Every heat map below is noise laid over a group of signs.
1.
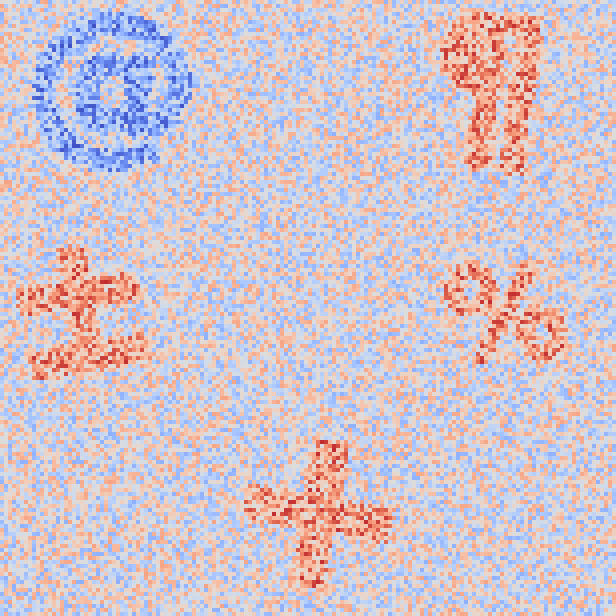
top left: blue at sign; top right: red pilcrow; middle left: red plus-minus sign; middle right: red percent sign; bottom middle: red plus sign
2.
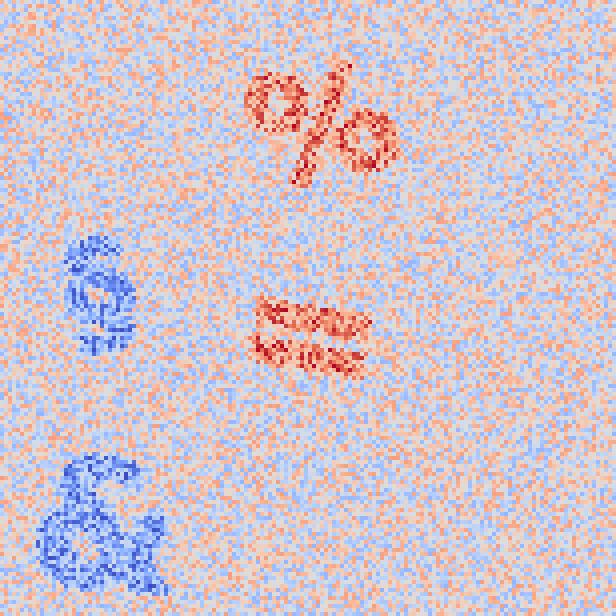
top middle: red percent sign; middle left: blue section sign; centre: red equals sign; bottom left: blue ampersand
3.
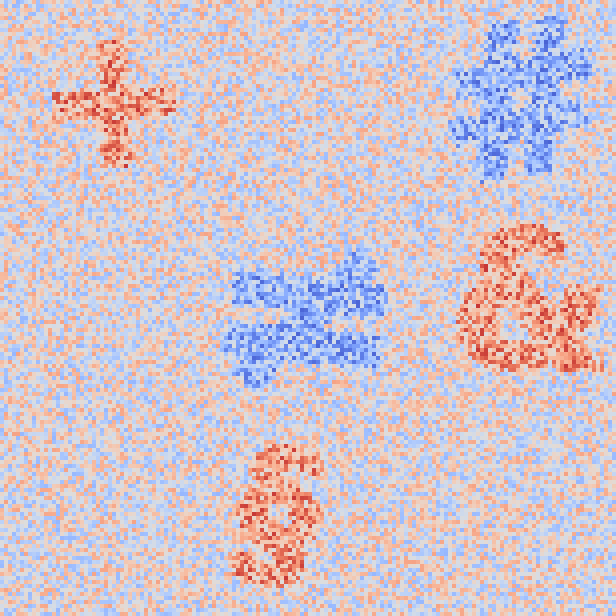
top left: red plus sign; top right: blue hash sign; centre: blue not-equal sign; middle right: red ampersand; bottom middle: red section sign
